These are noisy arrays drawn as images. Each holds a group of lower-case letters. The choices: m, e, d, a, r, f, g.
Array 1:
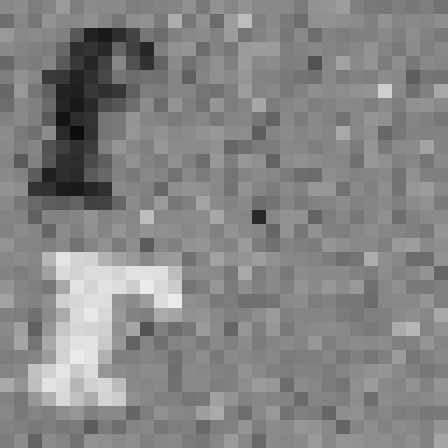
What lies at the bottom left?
r
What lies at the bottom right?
nothing
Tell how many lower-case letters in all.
2
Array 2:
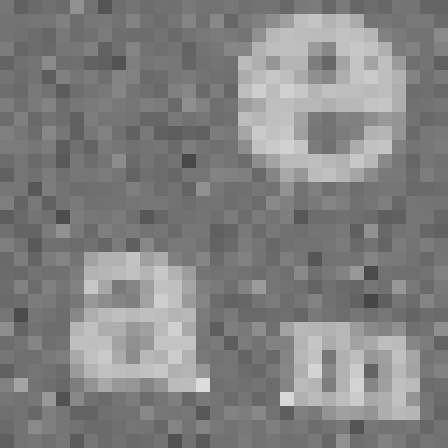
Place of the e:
top right
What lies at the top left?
nothing
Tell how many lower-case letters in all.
3
